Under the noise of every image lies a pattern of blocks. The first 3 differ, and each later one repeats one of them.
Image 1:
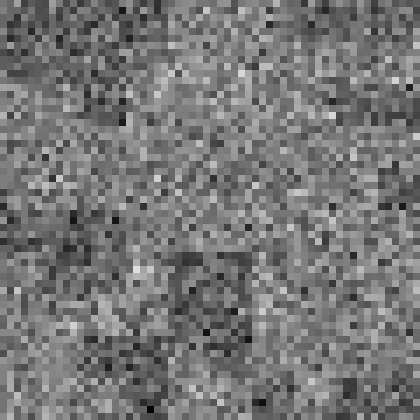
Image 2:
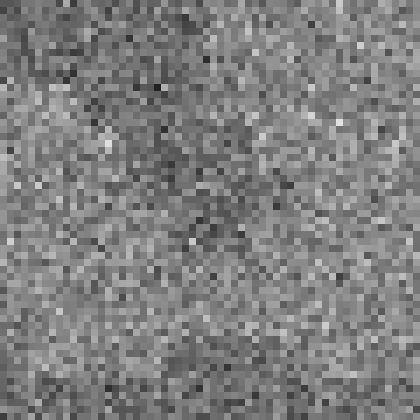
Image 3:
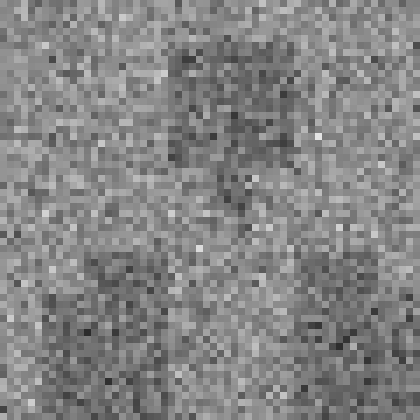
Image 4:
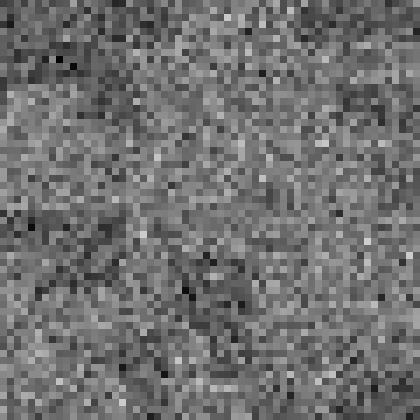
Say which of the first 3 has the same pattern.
1
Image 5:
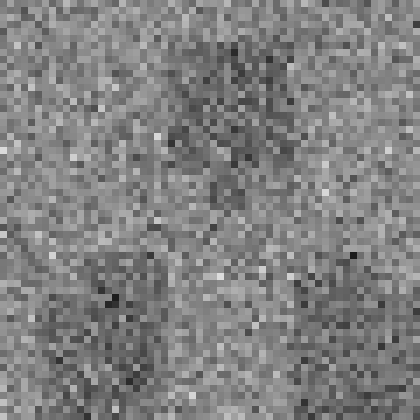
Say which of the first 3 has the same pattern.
3
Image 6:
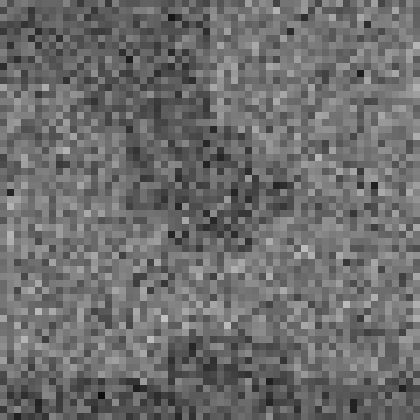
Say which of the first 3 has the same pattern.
2
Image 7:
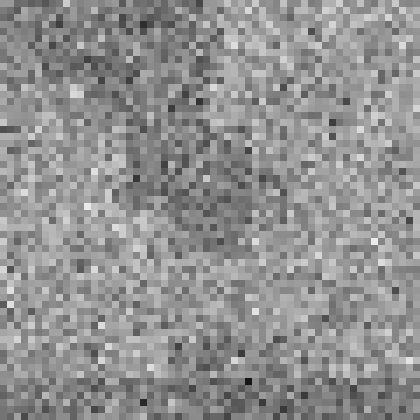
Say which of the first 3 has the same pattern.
2
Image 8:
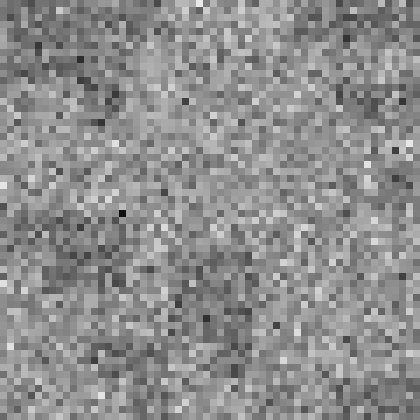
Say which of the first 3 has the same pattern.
1
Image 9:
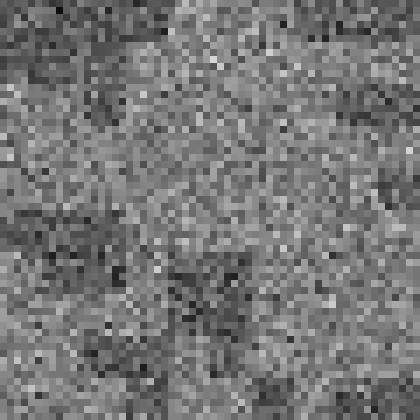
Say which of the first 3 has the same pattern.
1
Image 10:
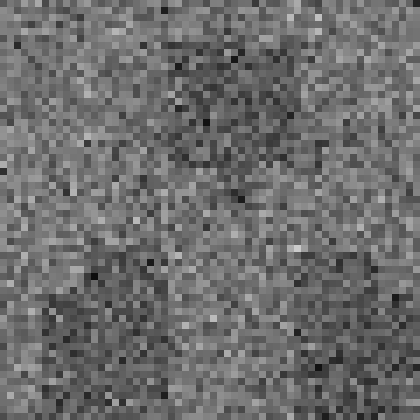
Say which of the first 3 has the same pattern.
3
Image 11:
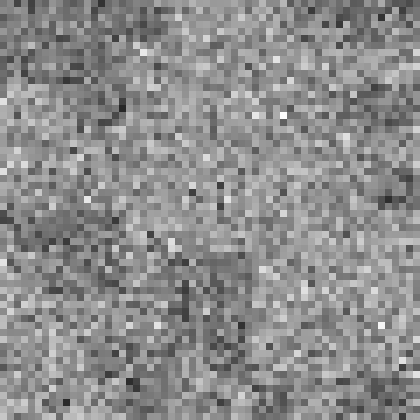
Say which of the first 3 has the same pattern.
1
